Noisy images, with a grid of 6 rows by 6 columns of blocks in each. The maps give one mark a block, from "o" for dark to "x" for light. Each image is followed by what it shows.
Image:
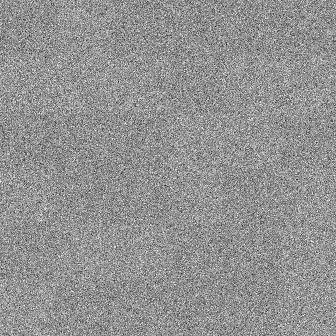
o x o o o o
x x x o x x
o o o x x o
x o o x o x
o x x o o x
x o o o o x
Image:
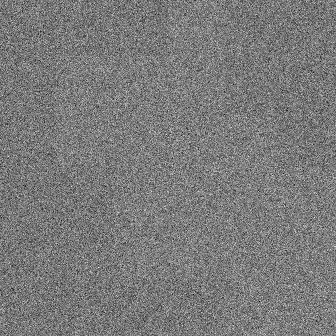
o o o x o o
o x x x o o
o x x x x o
o o x x x x
o o x x x x
o o o o x x
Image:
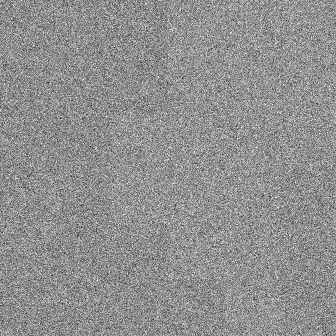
o o o x x x
o o o x x x
o o x x x x
o o x x x o
o o o x x o
o o o o x o
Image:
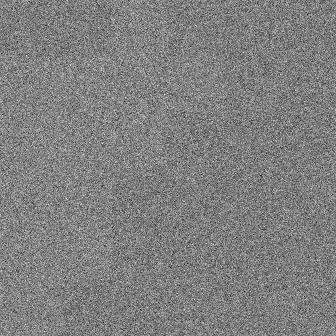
o o x o o o
x x x x o o
x x x o o o
x x o o o o
x x o o o o
x o o o o o
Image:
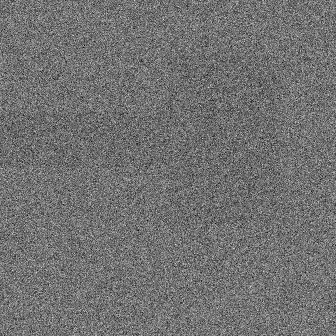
x x x x x x
x x x o o x
o o o o o x
x x x o o x
x x x x x x
x x x x x x
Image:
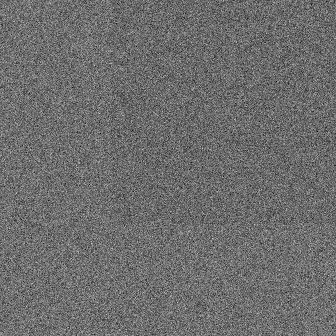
x x o o o o
x x o o o o
x x o o o o
x x o o o o
x x x x x x
x x x x x x
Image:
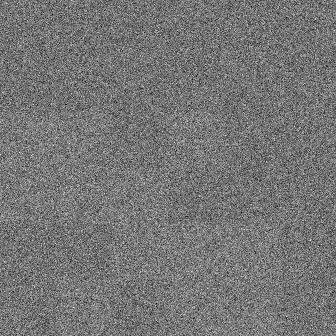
o o o o o o
o o o o o o
x x o x o o
x x x o o o
o o x x x o
o x o x x o
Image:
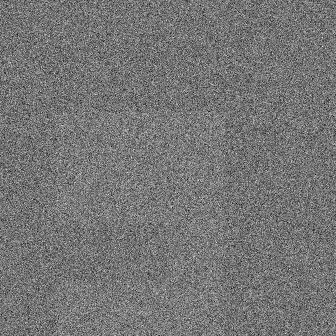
o o o o o o
o o o o o o
o x x x o o
o x x x o o
o o o x o o
o x x x o o
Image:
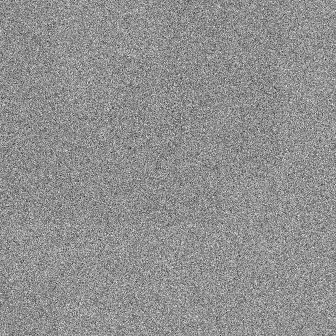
o x x o o x
o x o o o x
o o o o o x
o o o o x x
x x x x x x
o x x x x x
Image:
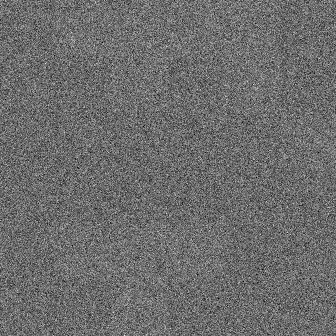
o x x x x o
o o x o x o
o o o o o x
o o o o o o
o x x x o o
o o x o o o
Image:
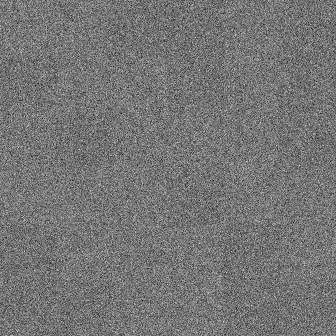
x x o o x o
o x x o x o
x o x x x o
x x x o x x
o x x x o x
o o x x o o
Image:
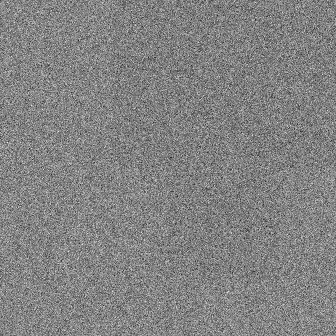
x x o o o o
x x o o o o
x x o o o o
x x x o o x
x x x o o x
x x x x x x
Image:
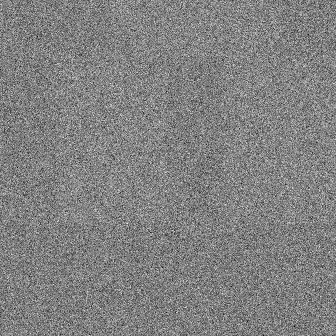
o o x x x o
o x x o x x
o x x o x x
o x x o x x
o o o o o o
o o o o o o
